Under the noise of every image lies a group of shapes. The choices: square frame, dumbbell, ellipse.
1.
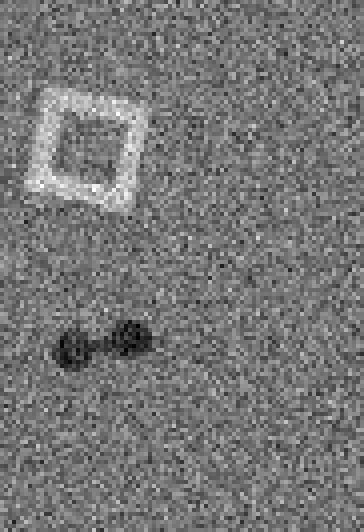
top left: light square frame; bottom left: dark dumbbell
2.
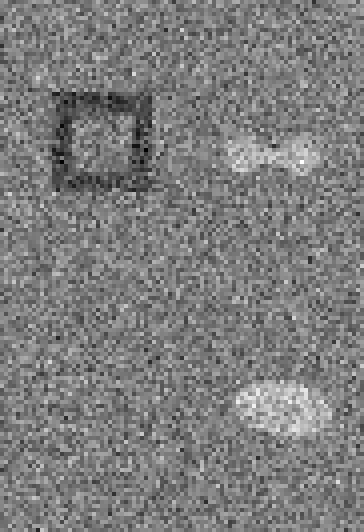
top left: dark square frame; top right: light dumbbell; bottom right: light ellipse
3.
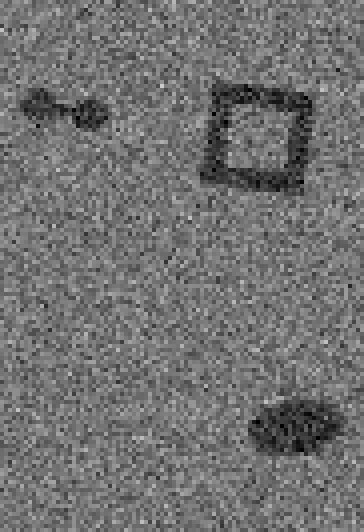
top left: dark dumbbell; top right: dark square frame; bottom right: dark ellipse
